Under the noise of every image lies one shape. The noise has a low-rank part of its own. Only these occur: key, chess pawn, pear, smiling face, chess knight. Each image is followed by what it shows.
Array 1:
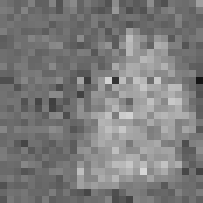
chess knight
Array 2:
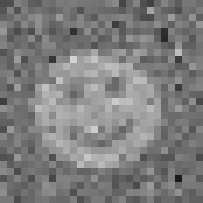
smiling face
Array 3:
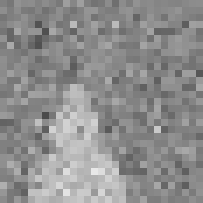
chess pawn
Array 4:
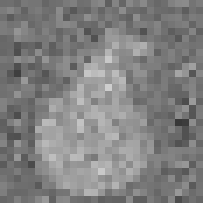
pear
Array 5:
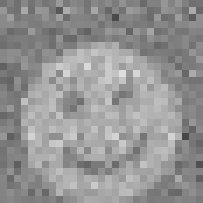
smiling face
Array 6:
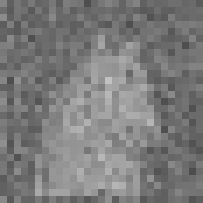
chess knight
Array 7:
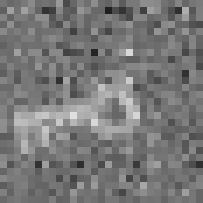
key
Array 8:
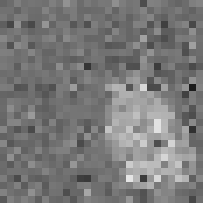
chess knight
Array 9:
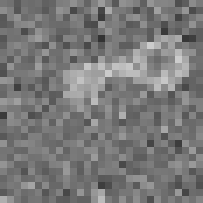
key
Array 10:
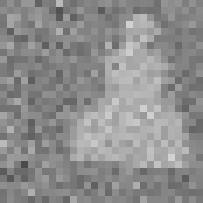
chess pawn
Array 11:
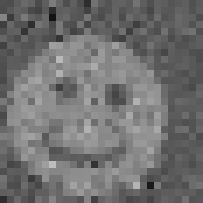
smiling face
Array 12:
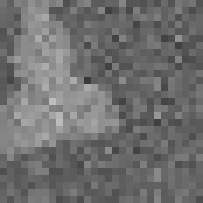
chess pawn
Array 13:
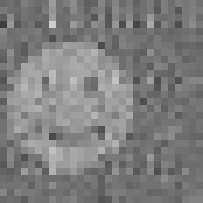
smiling face
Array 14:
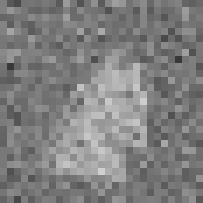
chess knight
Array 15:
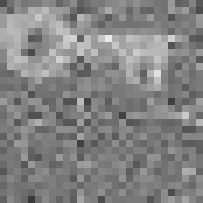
key
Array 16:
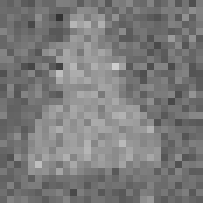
chess pawn
